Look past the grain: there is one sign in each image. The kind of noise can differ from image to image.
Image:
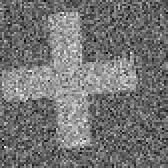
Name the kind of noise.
low rank plus noise
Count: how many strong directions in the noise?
one
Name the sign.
plus sign
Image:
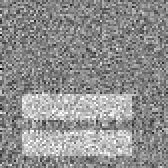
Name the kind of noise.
low rank plus noise
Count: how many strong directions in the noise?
three or four
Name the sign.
equals sign
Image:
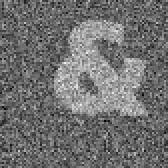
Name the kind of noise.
low rank plus noise
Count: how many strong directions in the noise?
one
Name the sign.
ampersand
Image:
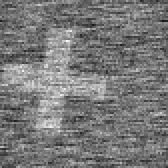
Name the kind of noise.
streaked along the rows
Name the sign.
plus sign
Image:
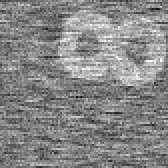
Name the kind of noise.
streaked along the rows
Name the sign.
infinity sign
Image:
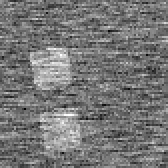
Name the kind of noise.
streaked along the rows
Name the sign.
colon
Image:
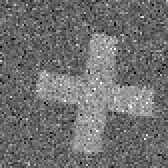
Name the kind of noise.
heavy tails
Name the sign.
plus sign
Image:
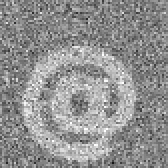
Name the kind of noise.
low rank plus noise
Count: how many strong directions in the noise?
three or four
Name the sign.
at sign
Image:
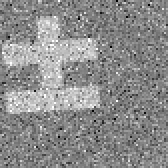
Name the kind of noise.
heavy tails
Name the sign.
plus-minus sign
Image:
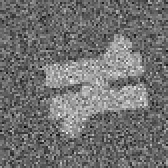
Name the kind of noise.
low rank plus noise
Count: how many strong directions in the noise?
five to eight
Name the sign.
not-equal sign
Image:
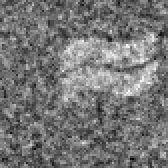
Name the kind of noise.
blotchy
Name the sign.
approximately sign
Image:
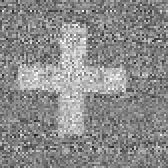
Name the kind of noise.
rows of uneven size
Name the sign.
plus sign
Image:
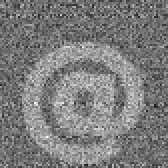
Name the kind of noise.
rows of uneven size
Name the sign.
at sign
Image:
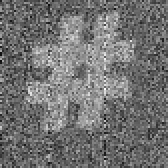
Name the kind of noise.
columns of uneven size
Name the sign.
hash sign
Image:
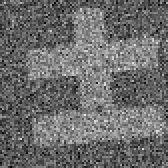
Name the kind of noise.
independent entries
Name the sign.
plus-minus sign
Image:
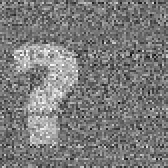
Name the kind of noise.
rows of uneven size
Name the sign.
question mark
